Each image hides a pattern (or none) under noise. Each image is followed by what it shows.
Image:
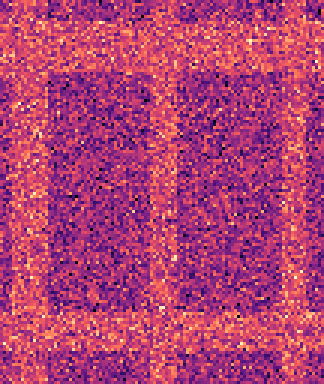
bands of rows crossing bands of columns
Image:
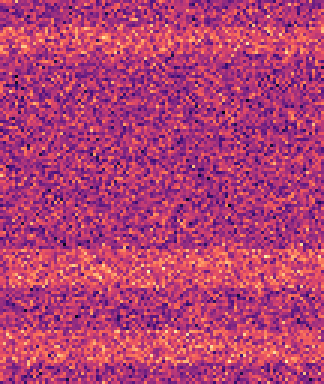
bands of rows
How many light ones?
3
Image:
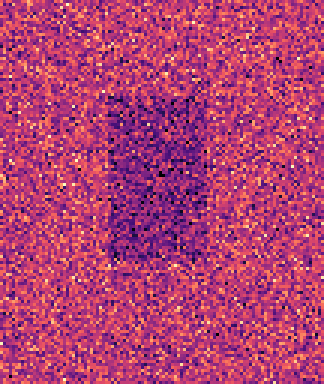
one block
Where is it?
centre
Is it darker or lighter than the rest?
darker
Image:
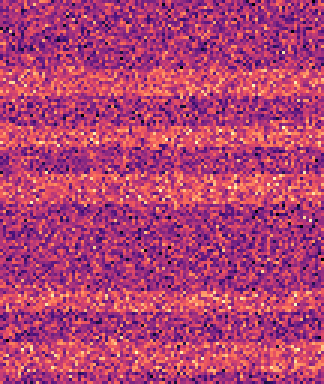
bands of rows
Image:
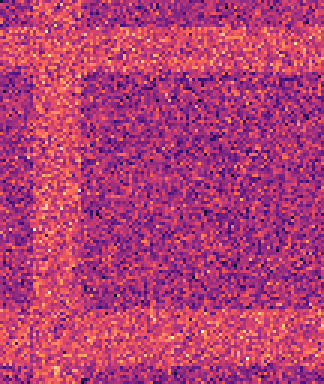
bands of rows crossing bands of columns
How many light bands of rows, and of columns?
2 and 1
